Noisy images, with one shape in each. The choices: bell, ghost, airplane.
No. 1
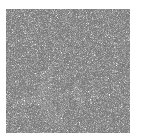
airplane
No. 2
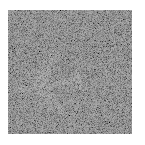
airplane
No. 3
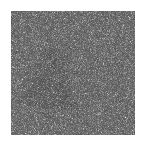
bell
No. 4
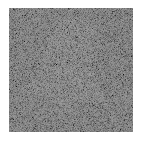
bell
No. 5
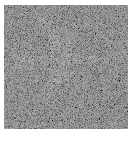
airplane
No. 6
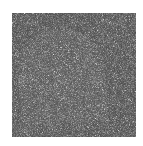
ghost
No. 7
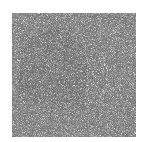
ghost
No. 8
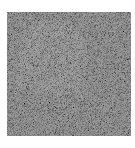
ghost
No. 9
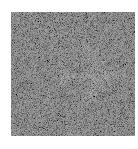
airplane
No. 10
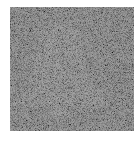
bell
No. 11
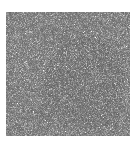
ghost
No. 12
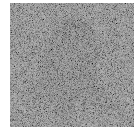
bell
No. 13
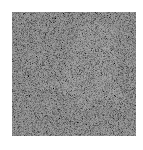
bell
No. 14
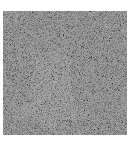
bell
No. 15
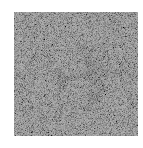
airplane
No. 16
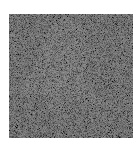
bell
